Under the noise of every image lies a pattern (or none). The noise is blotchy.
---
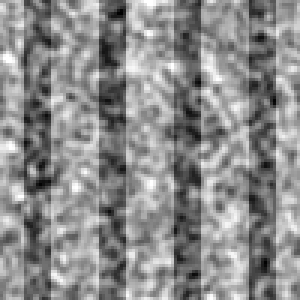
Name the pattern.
vertical stripes
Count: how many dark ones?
4
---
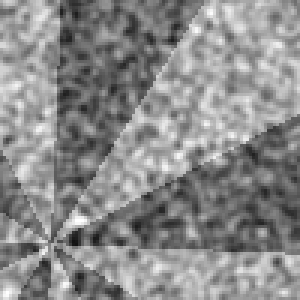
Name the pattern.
spokes from one point
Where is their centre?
bottom left
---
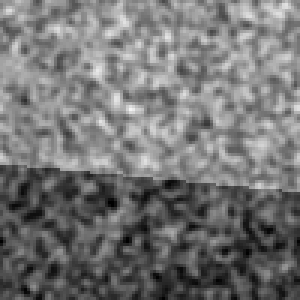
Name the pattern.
a sharp edge
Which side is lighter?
top
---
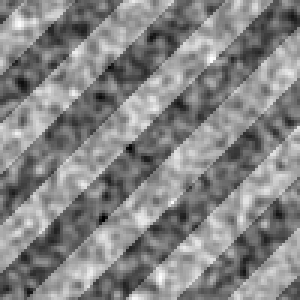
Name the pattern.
diagonal stripes
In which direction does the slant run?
bottom left to top right
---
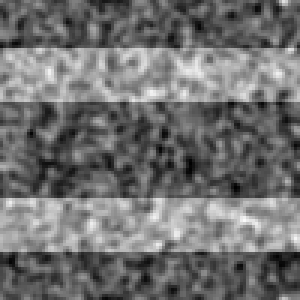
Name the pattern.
horizontal stripes
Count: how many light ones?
2
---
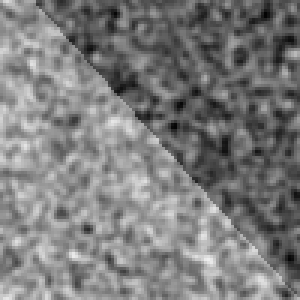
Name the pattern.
a sharp edge
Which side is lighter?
bottom left
